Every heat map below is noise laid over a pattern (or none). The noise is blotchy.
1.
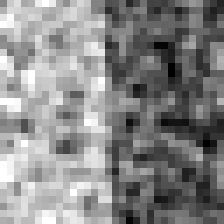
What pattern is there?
a sharp edge
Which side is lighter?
left
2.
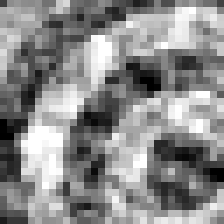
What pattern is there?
rings round one point
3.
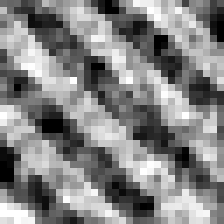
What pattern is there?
diagonal stripes
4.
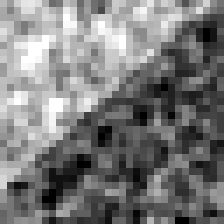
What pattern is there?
a sharp edge
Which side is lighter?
top left
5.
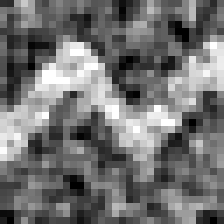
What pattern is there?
a wavy band
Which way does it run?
left to right
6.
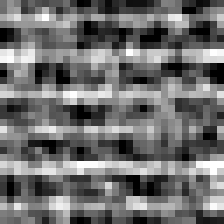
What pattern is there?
horizontal stripes
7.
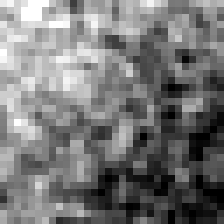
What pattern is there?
a smooth slope
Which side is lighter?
top left
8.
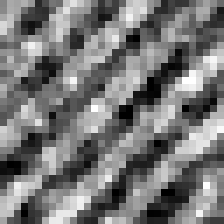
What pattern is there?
diagonal stripes
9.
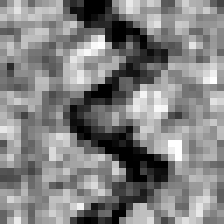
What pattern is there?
a wavy band
